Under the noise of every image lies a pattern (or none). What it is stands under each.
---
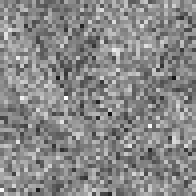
spokes from one point
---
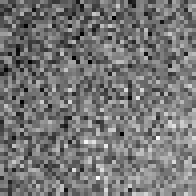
a smooth slope
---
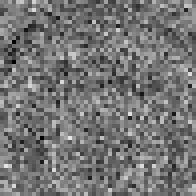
rings round one point
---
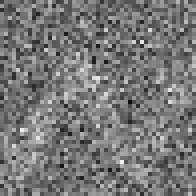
a wavy band
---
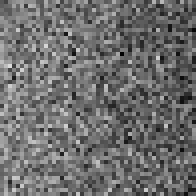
a smooth slope
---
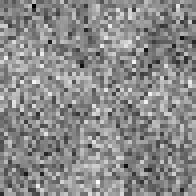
spokes from one point
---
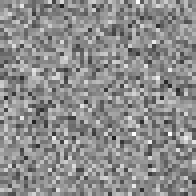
only noise
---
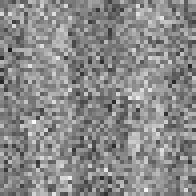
vertical stripes
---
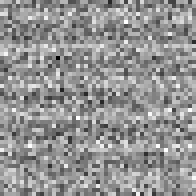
horizontal stripes
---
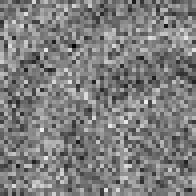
rings round one point
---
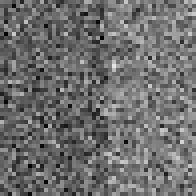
a sharp edge
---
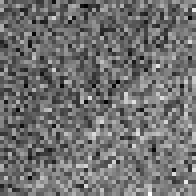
a sharp edge
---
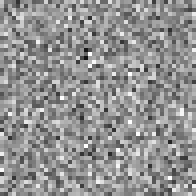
only noise
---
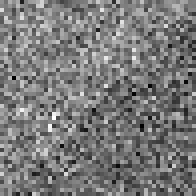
a sharp edge
